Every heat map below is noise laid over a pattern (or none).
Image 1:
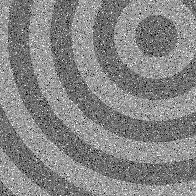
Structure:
rings round one point
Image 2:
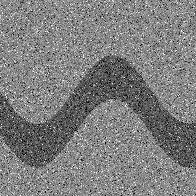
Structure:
a wavy band
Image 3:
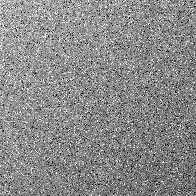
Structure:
a smooth slope
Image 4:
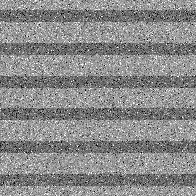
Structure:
horizontal stripes
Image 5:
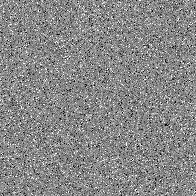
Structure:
only noise
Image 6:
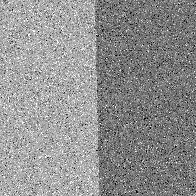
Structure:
a sharp edge
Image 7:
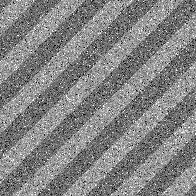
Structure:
diagonal stripes
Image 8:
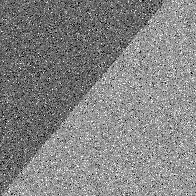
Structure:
a sharp edge
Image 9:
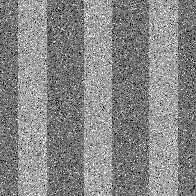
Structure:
vertical stripes
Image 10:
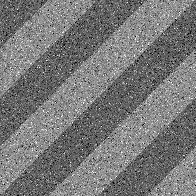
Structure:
diagonal stripes
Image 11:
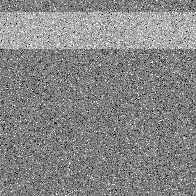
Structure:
one horizontal stripe
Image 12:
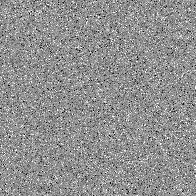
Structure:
only noise
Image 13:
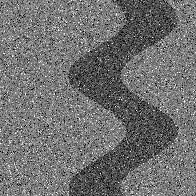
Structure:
a wavy band
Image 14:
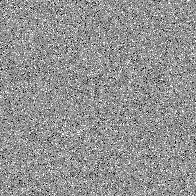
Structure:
only noise
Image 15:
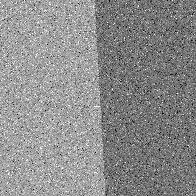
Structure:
a sharp edge
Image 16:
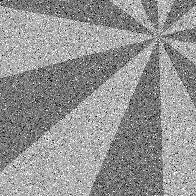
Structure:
spokes from one point
